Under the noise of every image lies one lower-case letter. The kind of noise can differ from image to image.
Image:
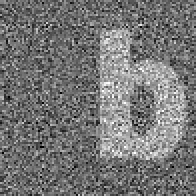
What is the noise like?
low rank plus noise
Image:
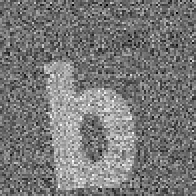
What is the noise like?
low rank plus noise
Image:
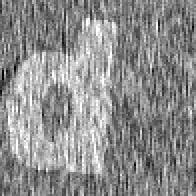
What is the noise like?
streaked along the columns
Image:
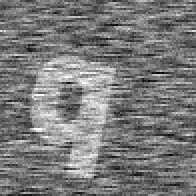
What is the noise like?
streaked along the rows
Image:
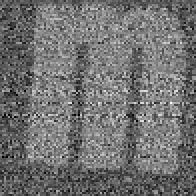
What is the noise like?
rows of uneven size
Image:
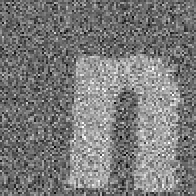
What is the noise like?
low rank plus noise
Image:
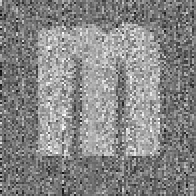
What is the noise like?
columns of uneven size
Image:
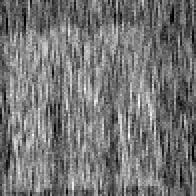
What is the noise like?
streaked along the columns
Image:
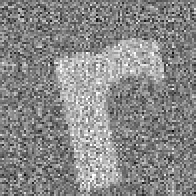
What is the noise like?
low rank plus noise
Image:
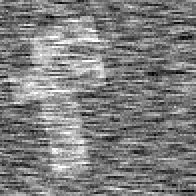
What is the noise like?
streaked along the rows
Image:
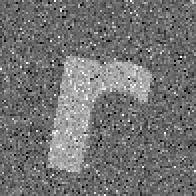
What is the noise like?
heavy tails
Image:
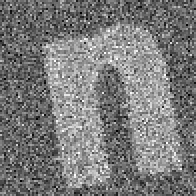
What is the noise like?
independent entries
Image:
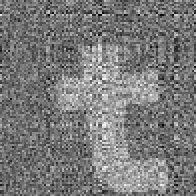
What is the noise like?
low rank plus noise
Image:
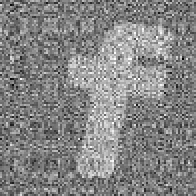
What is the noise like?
low rank plus noise
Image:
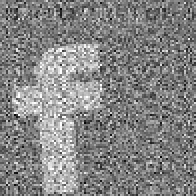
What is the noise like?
low rank plus noise
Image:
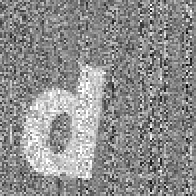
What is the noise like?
columns of uneven size
